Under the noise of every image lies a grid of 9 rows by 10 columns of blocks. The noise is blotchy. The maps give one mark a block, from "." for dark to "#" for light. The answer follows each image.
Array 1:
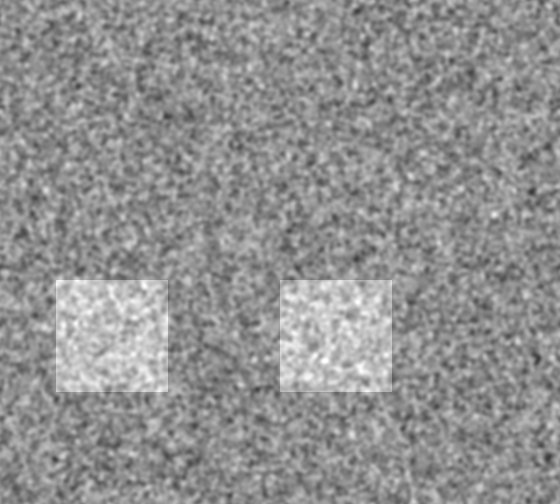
..........
..........
..........
..........
..........
.##..##...
.##..##...
..........
..........
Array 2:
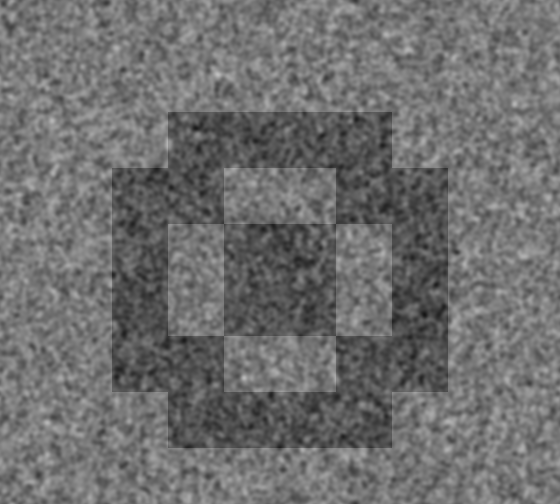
##########
##########
###....###
##..##..##
##.#..#.##
##.#..#.##
##..##..##
###....###
##########
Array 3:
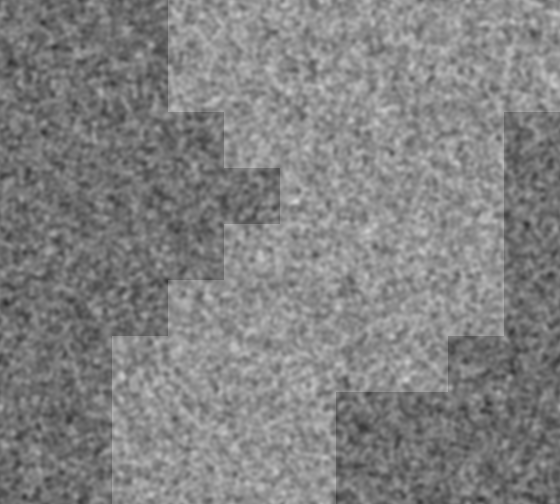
...#######
...#######
....#####.
.....####.
....#####.
...######.
..######..
..####....
..####....
